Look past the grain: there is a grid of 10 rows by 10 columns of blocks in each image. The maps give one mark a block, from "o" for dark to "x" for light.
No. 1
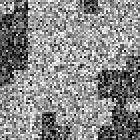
x o x x x x o x x x
o o x x x x x x x x
o o x x x x x x x x
o o x x x x x x x x
o o x x x x x x x o
o x x x x x x o o o
x x x x x x x o o o
x x x x x x x x o x
x x x o x x x x o o
x x x o o x x o o o
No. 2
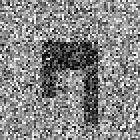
x x x x x x x x x x
x x x x x x x x x x
x x x x x x x x x x
x x x o o o o x x x
x x x o o o o x x x
x x x o x x o x x x
x x x o x x o x x x
x x x x x x o x x x
x x x x x x o x x x
x x x x x x x x x x
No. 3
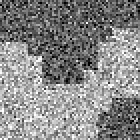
o o o o o o o o o o
o o o o o o o o o o
o o o o o o o o x x
x x o o o o o x x x
x x x o o o o x x x
x x x o o o x x x x
x x x x x x x x x x
x x x x x x x x o o
x x x x x x x o o o
x x x x x x x o o o
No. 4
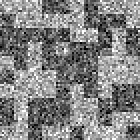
x x x o o x o x x x
o x x x x x o o o x
o o o o o x x o x o
o o x o x o o o x o
x o x o o o o x x x
o x x x o o o x x x
x x x x o x o x o o
o x o o o x x o o o
o x o o o x x o x x
x x o x x o x x x o
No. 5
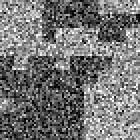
x x x o o o o x x x
x x x o o o o o o o
x x x o x x x o o x
x x x x x x x x x x
o x o o x o o o x x
o o o o o o o x x x
o o o o o o x x x x
x o o o o o x x x x
o o o o o o x x x x
o o o o o o x x x x
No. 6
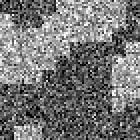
o o o o x x x x x o
x o o x x x x x x o
x x x x x x x x o o
x x x x x o o o o x
x x x x o o o o x x
x x x o o o o o x x
o o o o o o o o x x
o o o o o o o o x o
o o o o o o o o o o
o x x o o o o o o o
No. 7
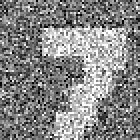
o o o o o o o o o o
o o o o o o o o o o
o o o x x x x x x o
o o o x x x x x x o
o o o o o o x x x o
o o o o o o x x o o
o o o o o x x x o o
o o o o o x x o o o
o o o o x x x o o o
o o o o x x o o o o
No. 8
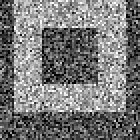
o x x x x x x x x o
o x x x x x x x x o
o x x o o o o x x o
o x x o o o o x x o
o x x o o o o x x o
o x x o o o o x x o
o x x x x x x x x o
o x x x x x x x x o
o o o o o o o o o o
o o o o o o o o o o
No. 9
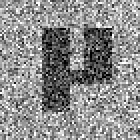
x x x x x x x x x x
x x x x x x x x x x
x x x o o x o o x x
x x x o o x o o x x
x x x o o x o o x x
x x x o o o o o x x
x x x o o x x x x x
x x x o o x x x x x
x x x x x x x x x x
x x x x x x x x x x
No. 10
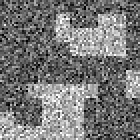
o o o o o o o o o o
o o o o x o o x x o
o o o o x x x x x o
o o o o o x x x x o
o o o o o o o o o o
o o o o o o o o o x
o o x x x x x o o x
o o o x x x o o o o
x o o x x x o o o o
x x x x x x o o o o
